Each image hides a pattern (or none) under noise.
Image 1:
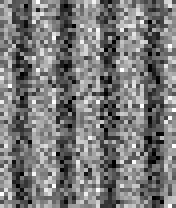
vertical stripes
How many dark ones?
4
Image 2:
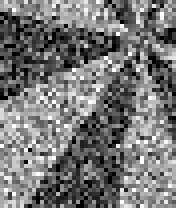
spokes from one point
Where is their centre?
top right
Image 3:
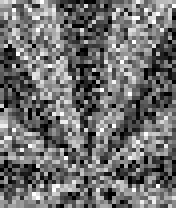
spokes from one point
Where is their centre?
bottom middle
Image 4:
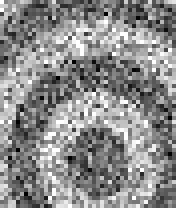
rings round one point
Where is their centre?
bottom middle
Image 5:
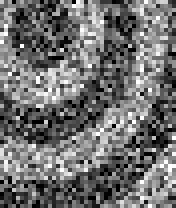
rings round one point
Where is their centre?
top left
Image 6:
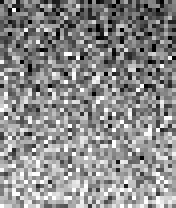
a smooth slope
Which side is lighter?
bottom
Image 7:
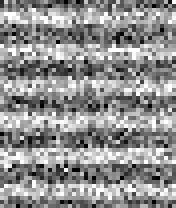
horizontal stripes
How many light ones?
6
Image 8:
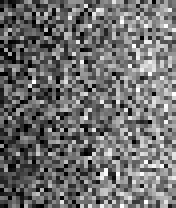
a smooth slope
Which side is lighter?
right
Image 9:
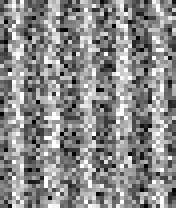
vertical stripes
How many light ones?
5
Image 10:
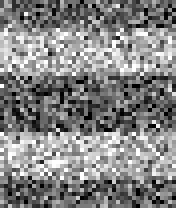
horizontal stripes
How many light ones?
2
